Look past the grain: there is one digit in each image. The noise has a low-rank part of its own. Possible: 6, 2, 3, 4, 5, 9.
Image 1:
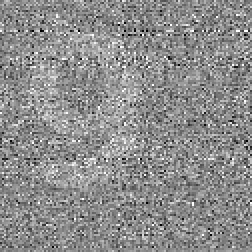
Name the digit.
9
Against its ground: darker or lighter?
lighter
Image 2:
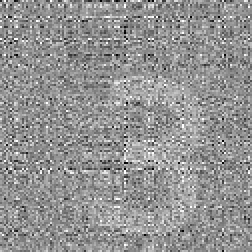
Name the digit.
3
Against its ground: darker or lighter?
lighter
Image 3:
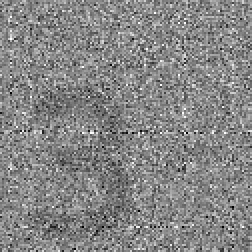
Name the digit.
3
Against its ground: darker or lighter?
darker
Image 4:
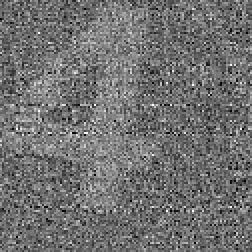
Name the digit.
4
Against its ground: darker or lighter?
lighter
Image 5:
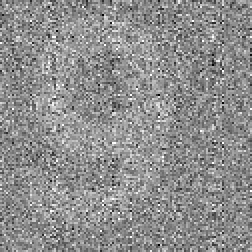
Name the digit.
9
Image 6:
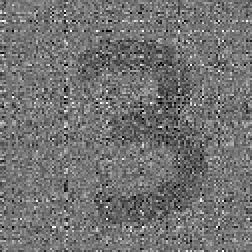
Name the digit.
3
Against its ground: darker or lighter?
darker
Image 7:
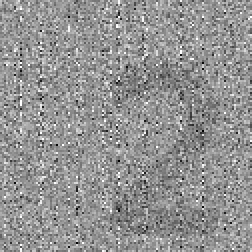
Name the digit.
2
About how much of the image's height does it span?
two thirds
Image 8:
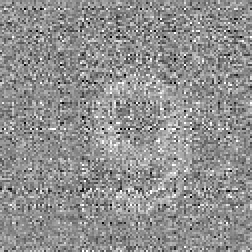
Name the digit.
9
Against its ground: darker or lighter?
lighter
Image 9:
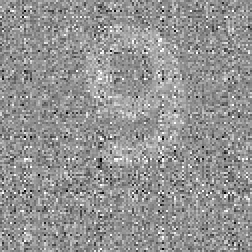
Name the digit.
9
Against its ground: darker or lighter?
lighter
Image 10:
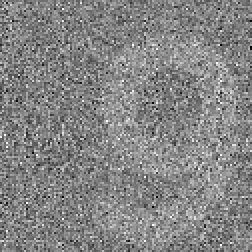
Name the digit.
9
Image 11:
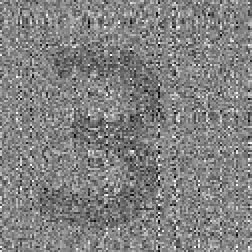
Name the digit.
3
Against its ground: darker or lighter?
darker
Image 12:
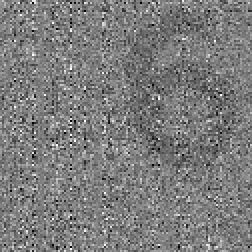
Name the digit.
6
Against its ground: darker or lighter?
darker
